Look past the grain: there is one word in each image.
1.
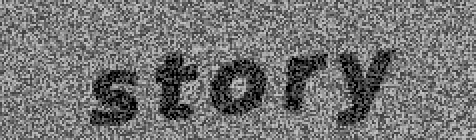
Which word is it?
story
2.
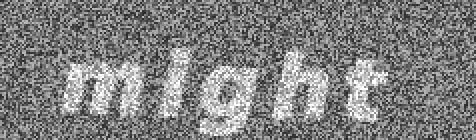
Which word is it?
might
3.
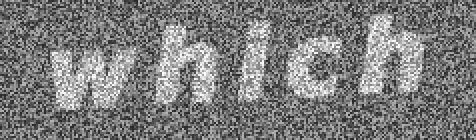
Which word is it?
which
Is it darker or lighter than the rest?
lighter
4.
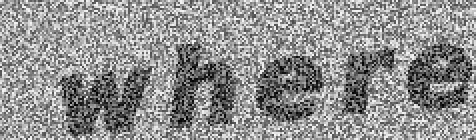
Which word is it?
where
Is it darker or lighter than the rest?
darker
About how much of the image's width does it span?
nearly all
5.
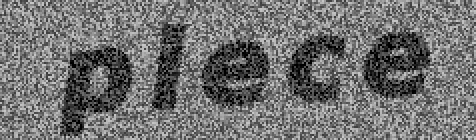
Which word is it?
piece
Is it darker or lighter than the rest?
darker
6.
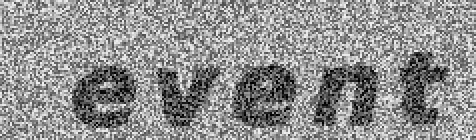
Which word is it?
event
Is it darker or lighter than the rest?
darker
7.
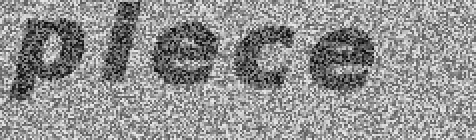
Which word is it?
piece
